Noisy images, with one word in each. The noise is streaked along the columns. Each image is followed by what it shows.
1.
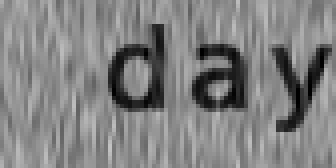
day
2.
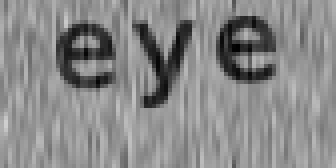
eye
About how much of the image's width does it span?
two thirds
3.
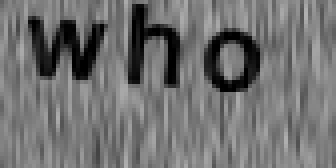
who
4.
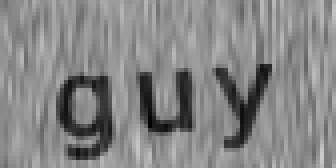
guy
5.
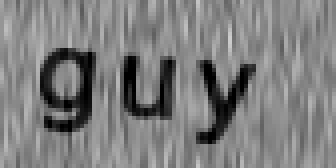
guy
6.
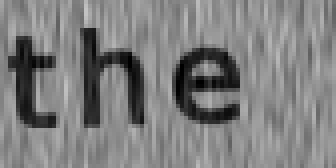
the
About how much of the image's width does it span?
two thirds
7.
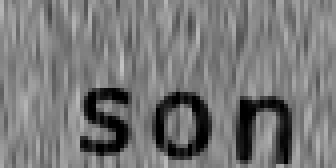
son
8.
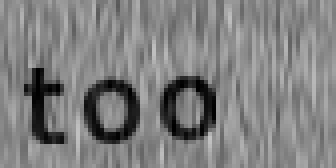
too
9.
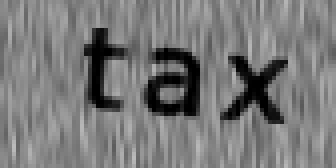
tax
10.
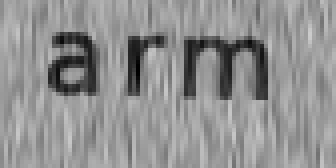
arm
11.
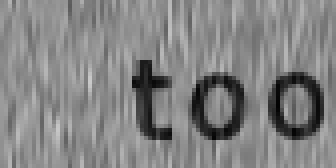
too
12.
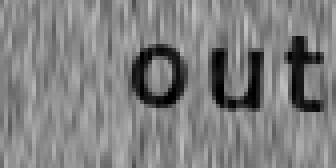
out
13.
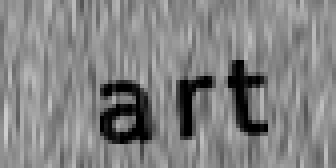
art
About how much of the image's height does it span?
half
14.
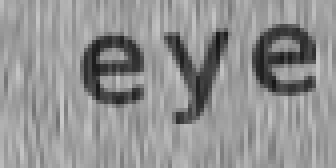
eye
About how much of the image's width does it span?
two thirds
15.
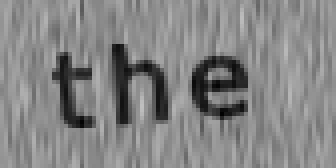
the
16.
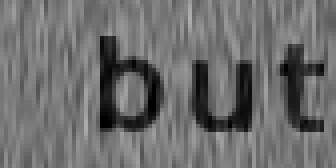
but
